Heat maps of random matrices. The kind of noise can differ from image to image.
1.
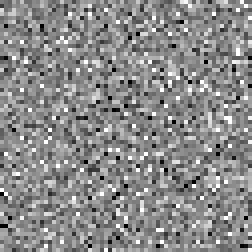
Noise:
heavy tails
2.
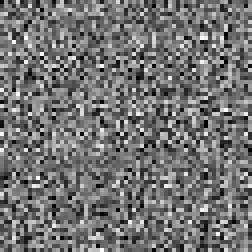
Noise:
low rank plus noise
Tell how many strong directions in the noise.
five to eight
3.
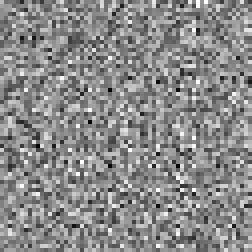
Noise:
low rank plus noise
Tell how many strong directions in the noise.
three or four
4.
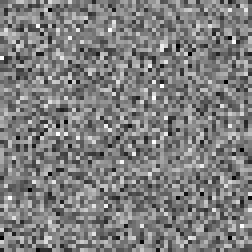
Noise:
independent entries
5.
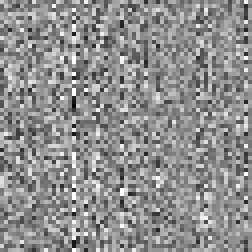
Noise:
columns of uneven size
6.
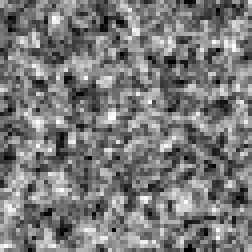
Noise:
blotchy
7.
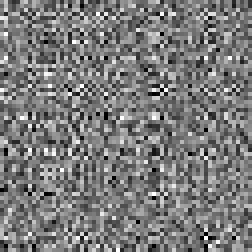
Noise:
low rank plus noise
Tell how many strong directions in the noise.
one
